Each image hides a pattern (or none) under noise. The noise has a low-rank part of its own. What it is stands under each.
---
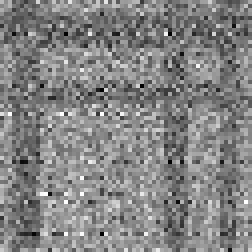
bands of rows crossing bands of columns
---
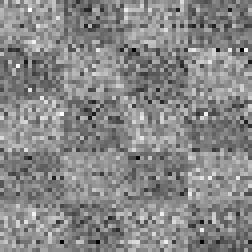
a checkerboard
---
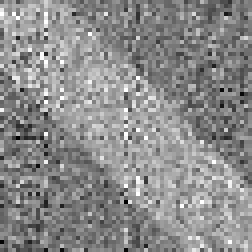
a diagonal band
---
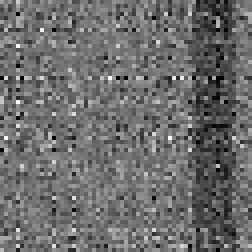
one band of columns
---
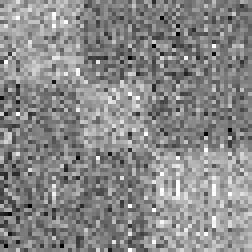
blocks along the diagonal
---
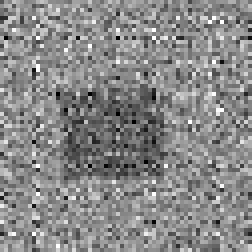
one block
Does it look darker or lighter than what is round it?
darker
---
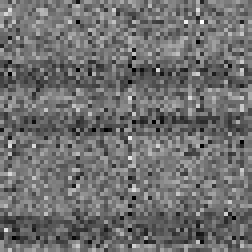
bands of rows
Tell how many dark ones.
3
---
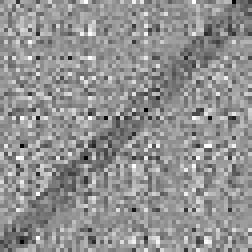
a diagonal band
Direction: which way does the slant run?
bottom left to top right
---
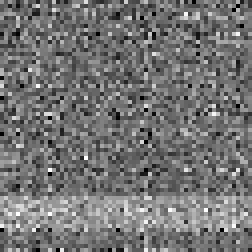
one band of rows
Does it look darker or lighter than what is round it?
lighter
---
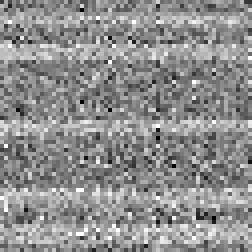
bands of rows
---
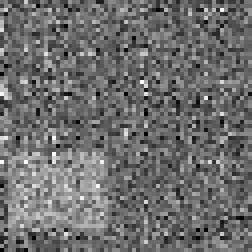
one block
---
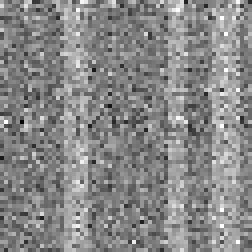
bands of columns
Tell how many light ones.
3
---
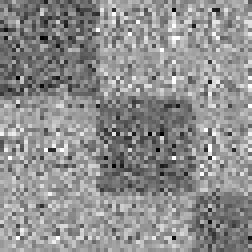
blocks along the diagonal
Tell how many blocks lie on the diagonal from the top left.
3
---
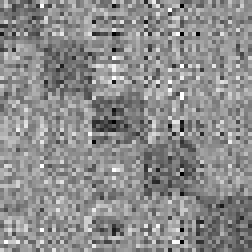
blocks along the diagonal
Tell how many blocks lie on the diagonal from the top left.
5
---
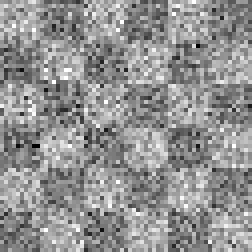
a checkerboard
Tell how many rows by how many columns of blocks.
6 by 6
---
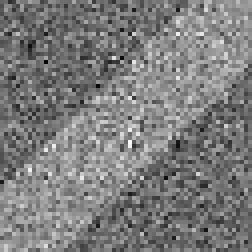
a diagonal band
